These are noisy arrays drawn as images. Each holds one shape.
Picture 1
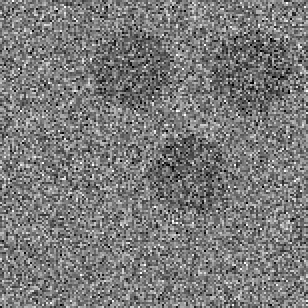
dark three dots
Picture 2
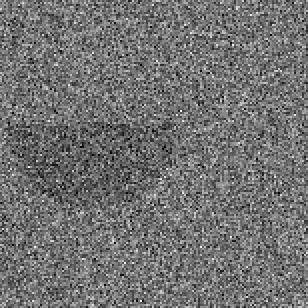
dark half disc
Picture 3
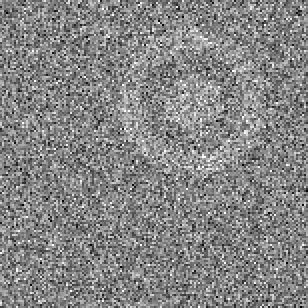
light bullseye
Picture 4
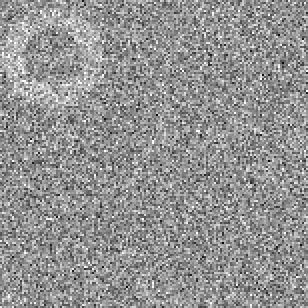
light ring, top left
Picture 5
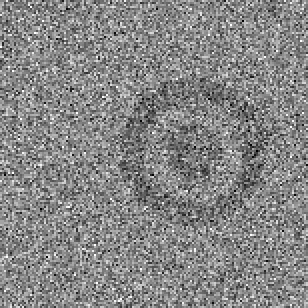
dark bullseye
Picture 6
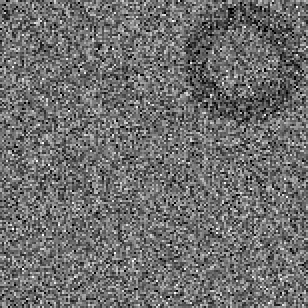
dark ring, top right
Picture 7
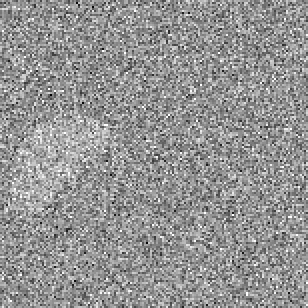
light half disc, middle left
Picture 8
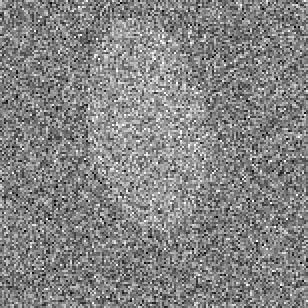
light ellipse
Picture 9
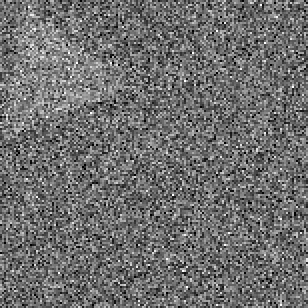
light triangle, top left
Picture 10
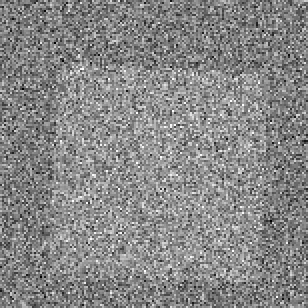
light square
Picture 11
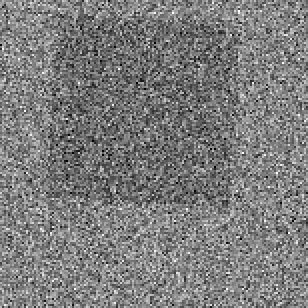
dark square
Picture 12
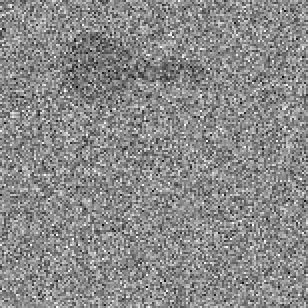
dark lollipop
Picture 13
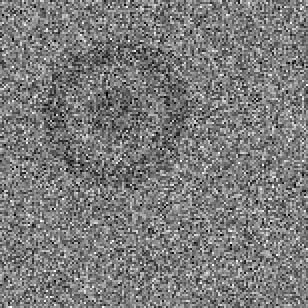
dark bullseye
